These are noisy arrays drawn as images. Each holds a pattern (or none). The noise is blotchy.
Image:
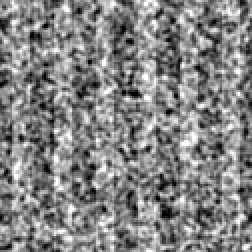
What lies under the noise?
vertical stripes
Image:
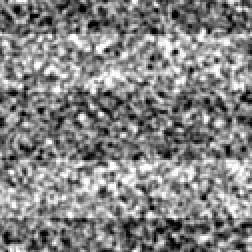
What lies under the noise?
horizontal stripes
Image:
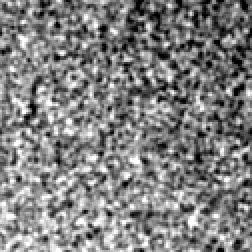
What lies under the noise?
a smooth slope
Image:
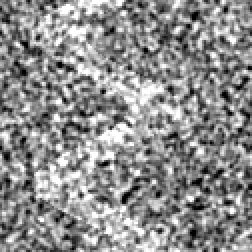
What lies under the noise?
a wavy band
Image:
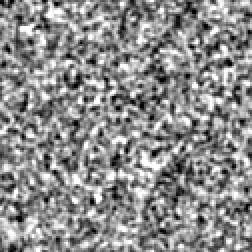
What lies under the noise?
only noise
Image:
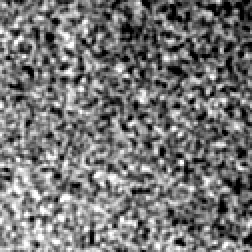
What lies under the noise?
a smooth slope
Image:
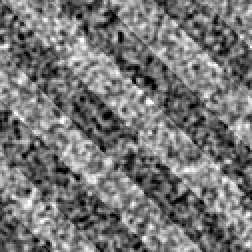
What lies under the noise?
diagonal stripes
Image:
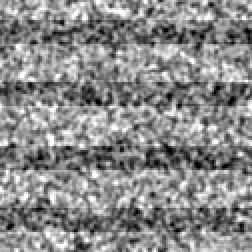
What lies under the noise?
horizontal stripes
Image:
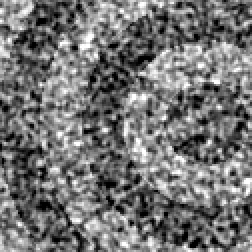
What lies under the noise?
rings round one point
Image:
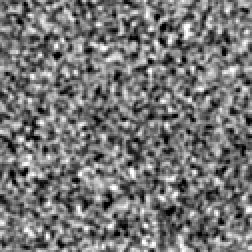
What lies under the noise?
only noise
